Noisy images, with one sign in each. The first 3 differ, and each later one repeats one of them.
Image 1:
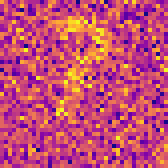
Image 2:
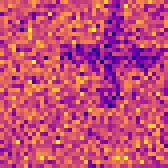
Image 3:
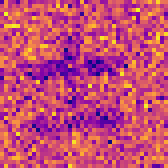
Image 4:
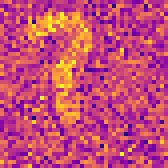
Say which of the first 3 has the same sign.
1
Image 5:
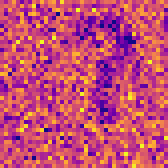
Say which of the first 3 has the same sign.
1
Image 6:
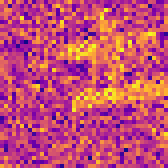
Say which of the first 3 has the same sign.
3
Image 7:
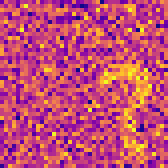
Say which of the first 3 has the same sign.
1
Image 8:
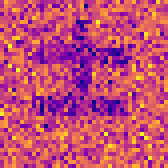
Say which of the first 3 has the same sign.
3
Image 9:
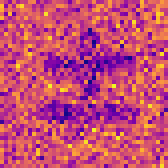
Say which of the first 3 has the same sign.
3
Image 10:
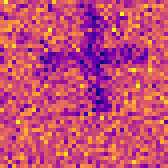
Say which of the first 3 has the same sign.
2
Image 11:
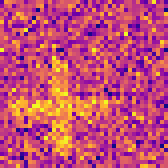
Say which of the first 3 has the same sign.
2
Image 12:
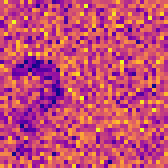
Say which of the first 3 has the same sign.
1
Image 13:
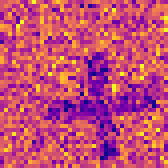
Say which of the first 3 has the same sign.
2
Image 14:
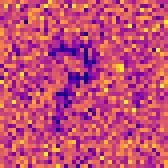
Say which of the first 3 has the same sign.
1
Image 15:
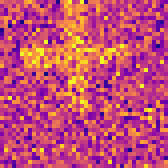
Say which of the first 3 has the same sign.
2
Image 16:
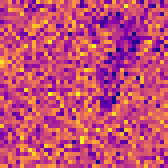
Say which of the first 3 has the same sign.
1
